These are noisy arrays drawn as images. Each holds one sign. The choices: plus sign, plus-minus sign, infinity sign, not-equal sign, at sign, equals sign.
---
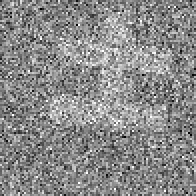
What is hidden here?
light plus-minus sign
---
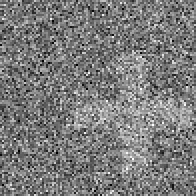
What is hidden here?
light plus sign
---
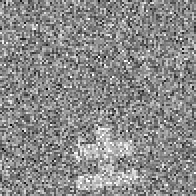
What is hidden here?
light plus-minus sign, bottom middle
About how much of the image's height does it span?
a third
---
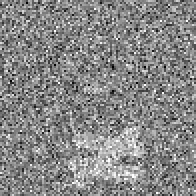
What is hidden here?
light not-equal sign, bottom middle
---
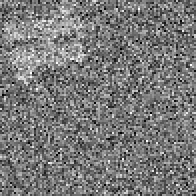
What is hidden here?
light not-equal sign, top left
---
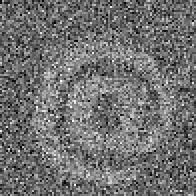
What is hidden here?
light at sign
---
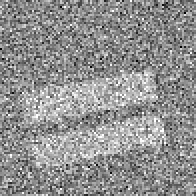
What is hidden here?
light equals sign
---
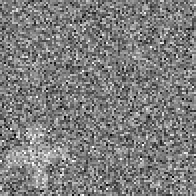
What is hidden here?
light plus sign, bottom left
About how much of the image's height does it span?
a third
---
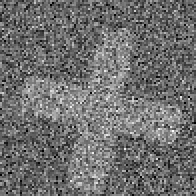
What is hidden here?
light plus sign
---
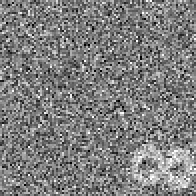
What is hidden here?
light infinity sign, bottom right
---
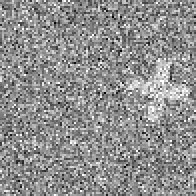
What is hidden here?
light plus sign, middle right
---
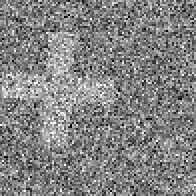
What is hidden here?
light plus sign
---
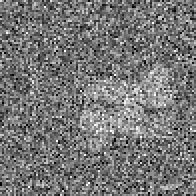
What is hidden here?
light not-equal sign
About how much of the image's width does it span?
half
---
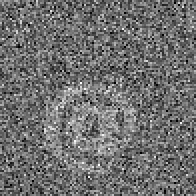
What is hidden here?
light at sign
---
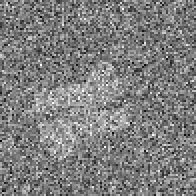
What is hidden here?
light not-equal sign
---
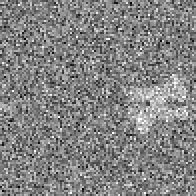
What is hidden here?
light not-equal sign, middle right
